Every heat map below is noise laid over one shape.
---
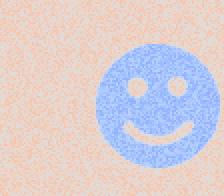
smiling face
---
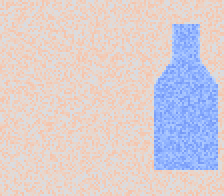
bottle
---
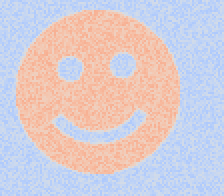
smiling face
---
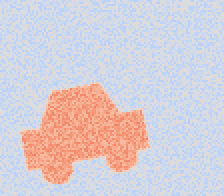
car
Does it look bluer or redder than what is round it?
redder
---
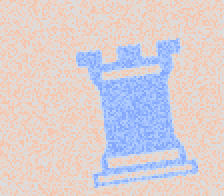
chess rook
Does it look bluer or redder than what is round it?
bluer
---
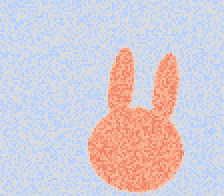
rabbit's head
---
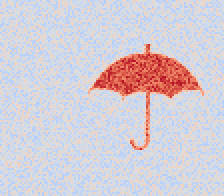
umbrella
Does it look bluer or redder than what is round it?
redder
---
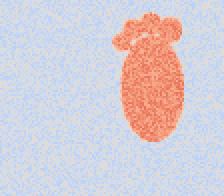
footprint
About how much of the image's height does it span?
two thirds
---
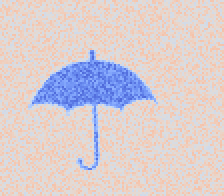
umbrella
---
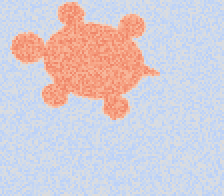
turtle
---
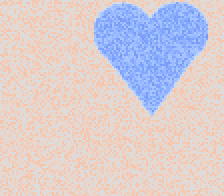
heart
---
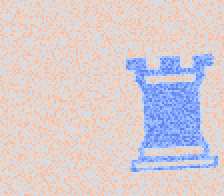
chess rook
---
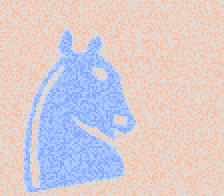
chess knight
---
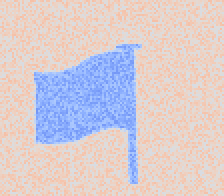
flag
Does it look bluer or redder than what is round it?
bluer
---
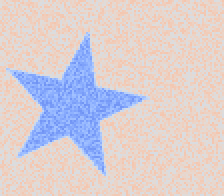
star
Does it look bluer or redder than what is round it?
bluer
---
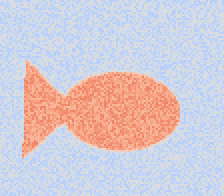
fish
